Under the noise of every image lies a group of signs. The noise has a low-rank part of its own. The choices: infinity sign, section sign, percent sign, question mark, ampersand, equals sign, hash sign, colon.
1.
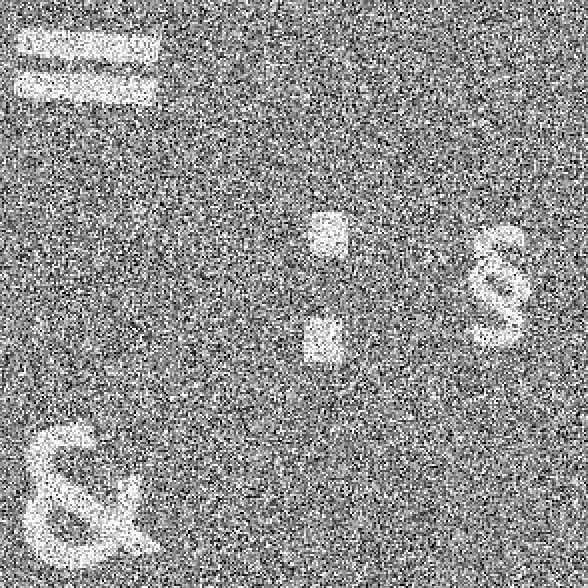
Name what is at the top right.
nothing
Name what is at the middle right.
section sign
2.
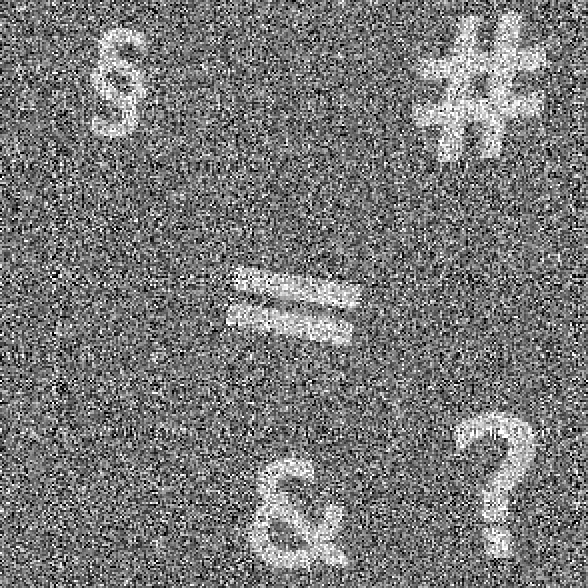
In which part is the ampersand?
bottom middle
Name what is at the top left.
section sign
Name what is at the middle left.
nothing
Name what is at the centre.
equals sign
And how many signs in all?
5
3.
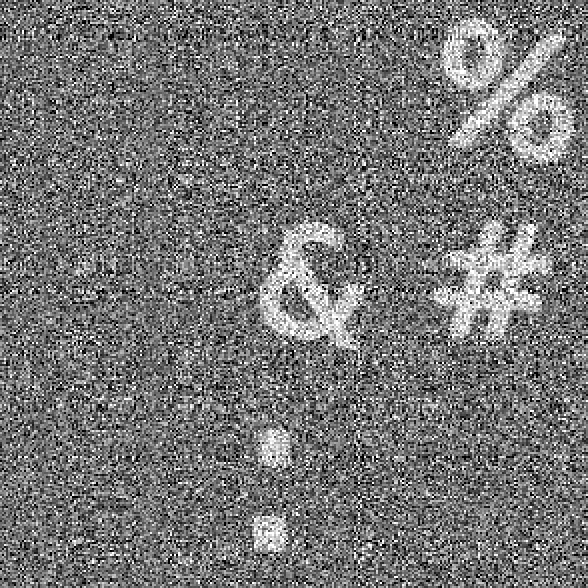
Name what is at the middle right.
hash sign
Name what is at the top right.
percent sign
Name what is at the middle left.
nothing
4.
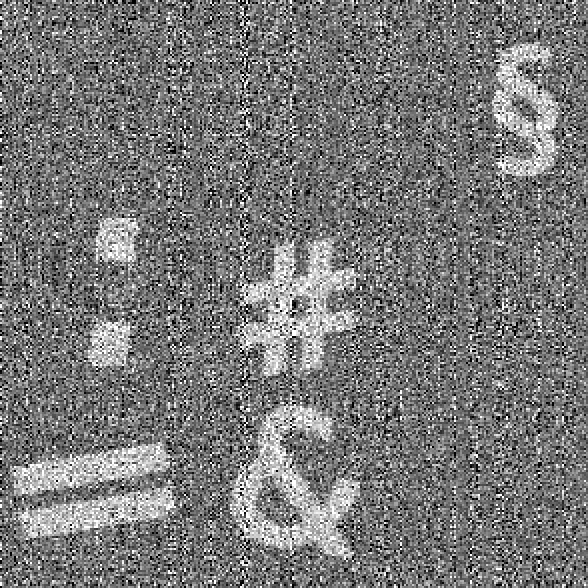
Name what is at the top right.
section sign
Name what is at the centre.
hash sign
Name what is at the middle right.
nothing
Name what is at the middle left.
colon
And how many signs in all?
5
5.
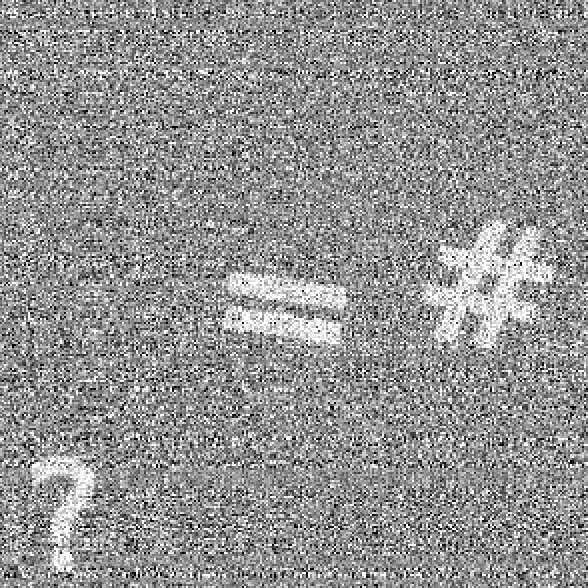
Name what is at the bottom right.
nothing
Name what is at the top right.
nothing
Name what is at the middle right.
hash sign
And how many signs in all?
3
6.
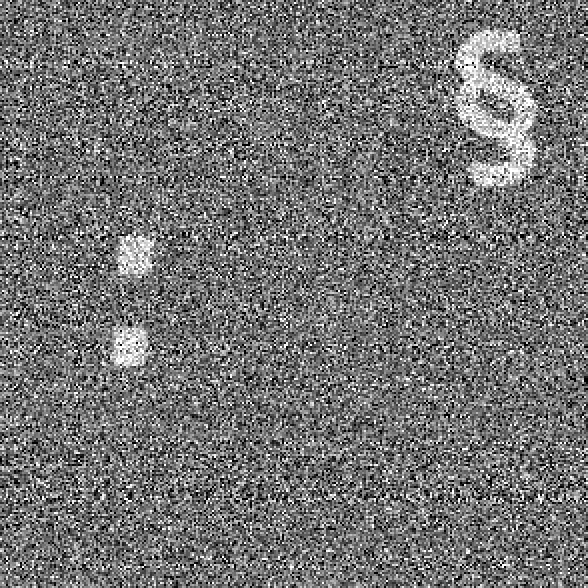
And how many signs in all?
2
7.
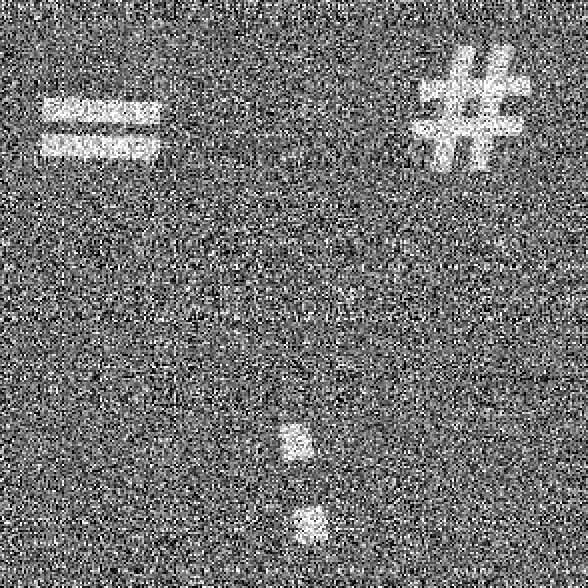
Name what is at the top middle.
nothing
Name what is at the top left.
equals sign
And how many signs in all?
3
